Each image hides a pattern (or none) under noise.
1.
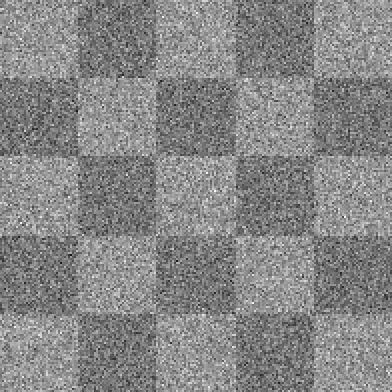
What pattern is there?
a checkerboard
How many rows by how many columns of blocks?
5 by 5
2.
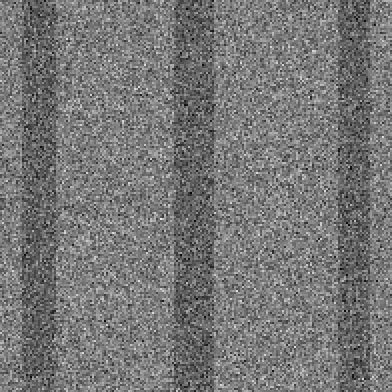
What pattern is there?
bands of columns
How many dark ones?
3
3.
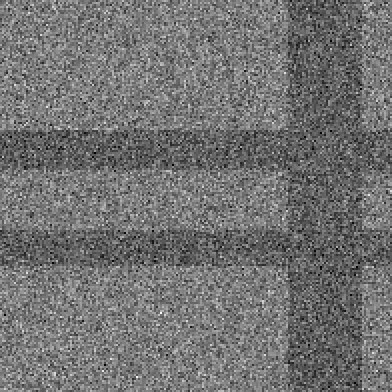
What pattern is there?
bands of rows crossing bands of columns
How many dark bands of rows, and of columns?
2 and 1
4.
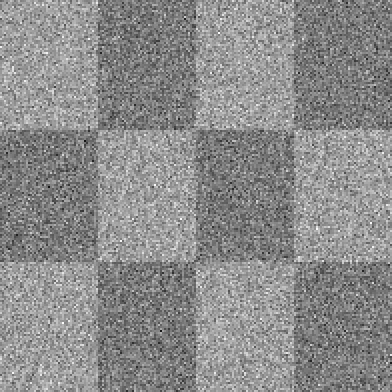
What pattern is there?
a checkerboard
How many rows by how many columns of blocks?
3 by 4
